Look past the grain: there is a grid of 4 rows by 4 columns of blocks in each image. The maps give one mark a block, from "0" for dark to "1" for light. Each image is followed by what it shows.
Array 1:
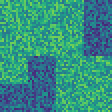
1110
1110
1011
0011
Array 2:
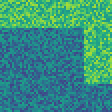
1111
0001
0001
0000
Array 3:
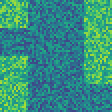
1001
0001
1001
1000
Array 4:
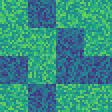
1011
1101
0100
1011
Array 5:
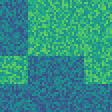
0111
0111
1001
0000
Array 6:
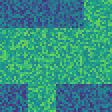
0001
1111
1111
0100
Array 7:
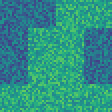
0011
0110
0110
1111
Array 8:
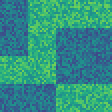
0111
0100
1100
0011
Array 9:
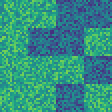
1100
1001
1110
1101
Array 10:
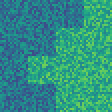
0001
0011
0111
0011
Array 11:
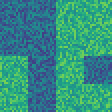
0011
0011
1010
1011
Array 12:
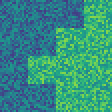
0001
0011
0111
0011
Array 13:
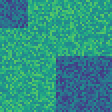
0111
1111
1100
1100
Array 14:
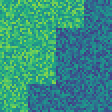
1110
1100
1100
1000
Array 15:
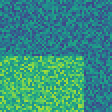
0000
0000
1110
1110
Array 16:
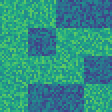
1100
1011
1110
1001
